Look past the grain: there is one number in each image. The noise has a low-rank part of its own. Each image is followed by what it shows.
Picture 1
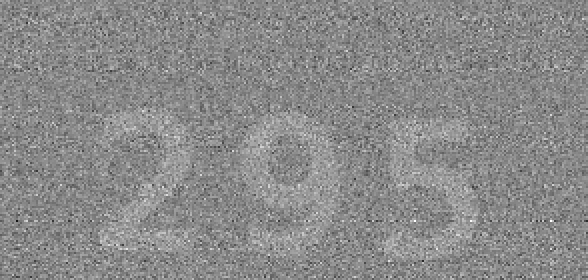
295
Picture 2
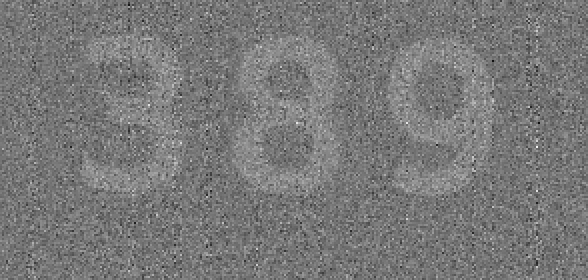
389
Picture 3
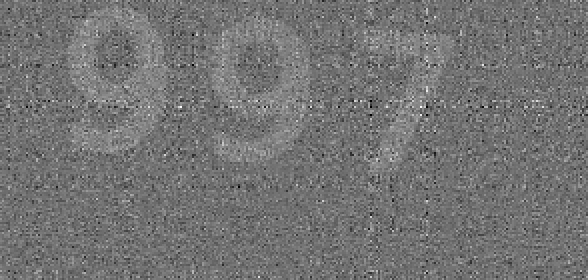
997
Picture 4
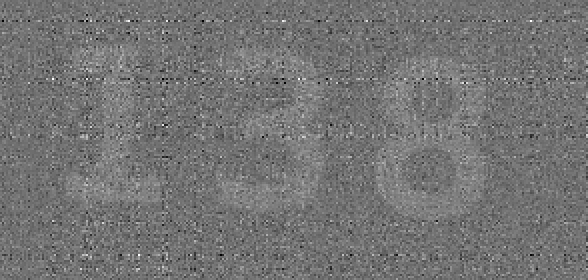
138
